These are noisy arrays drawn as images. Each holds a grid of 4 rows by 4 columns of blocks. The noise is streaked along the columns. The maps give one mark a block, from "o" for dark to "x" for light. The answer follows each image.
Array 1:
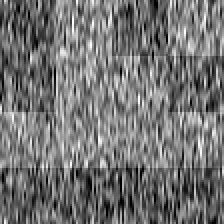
o x o x
o x x o
x x x x
o o o o
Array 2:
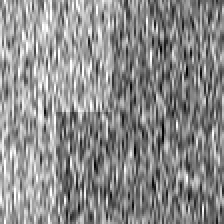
x x o o
x x o o
x o o o
x o o o
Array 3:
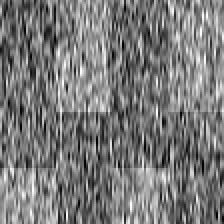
o x o x
o x o x
o o o o
x o x o
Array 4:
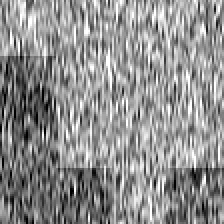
x x x x
o x x x
o x x x
o o x o
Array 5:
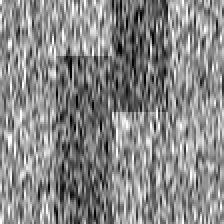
x x o x
x o o x
x o x x
x o x x
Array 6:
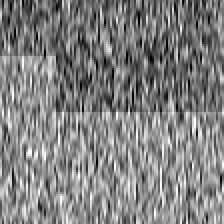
o o o o
x o o o
x x x x
x x x x
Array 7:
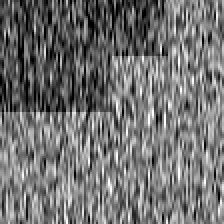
o o o x
o o x x
x x x x
x x x x
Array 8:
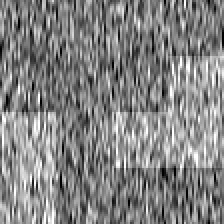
o o o o
o o o x
x o x x
x o o o
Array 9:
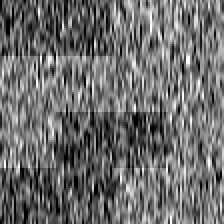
o o x x
x x x x
x o o x
o o x x
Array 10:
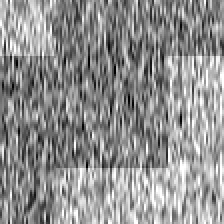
x o o o
o o o x
o o o x
o x x x
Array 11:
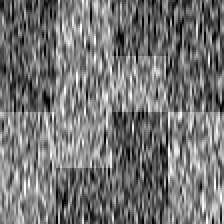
o x o o
o x x o
x x o x
x o o x
